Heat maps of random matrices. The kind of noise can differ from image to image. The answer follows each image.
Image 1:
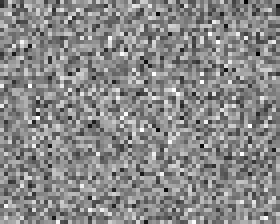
independent entries
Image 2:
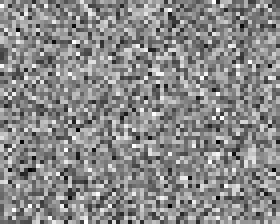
independent entries
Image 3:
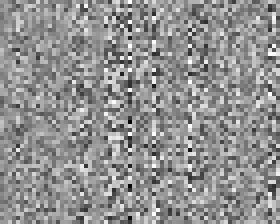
columns of uneven size
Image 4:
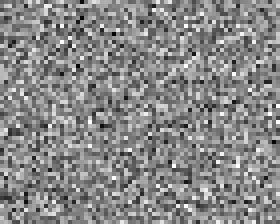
independent entries
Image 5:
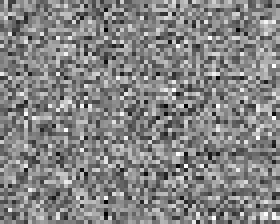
low rank plus noise
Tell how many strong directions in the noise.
five to eight
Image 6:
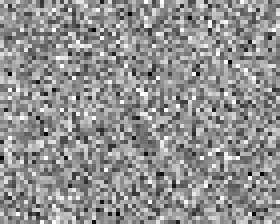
independent entries
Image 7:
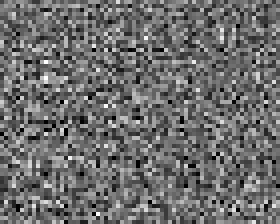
low rank plus noise
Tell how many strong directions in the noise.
five to eight
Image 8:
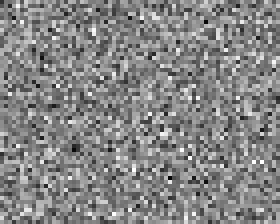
independent entries
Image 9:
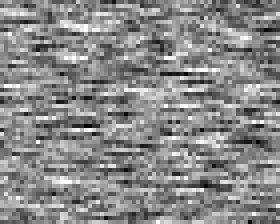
streaked along the rows
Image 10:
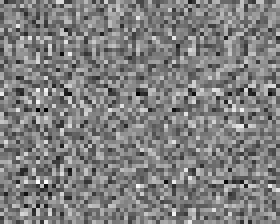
low rank plus noise
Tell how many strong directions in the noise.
two
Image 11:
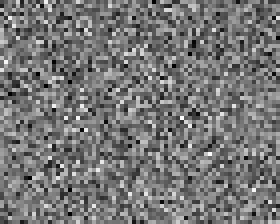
independent entries
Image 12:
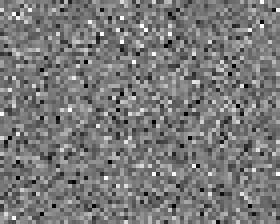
heavy tails
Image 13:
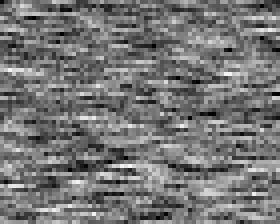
streaked along the rows
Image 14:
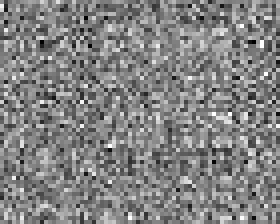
low rank plus noise
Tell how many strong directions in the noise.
one
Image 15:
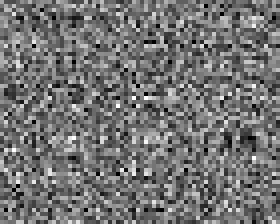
low rank plus noise
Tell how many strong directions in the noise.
three or four
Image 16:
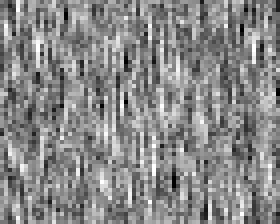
streaked along the columns
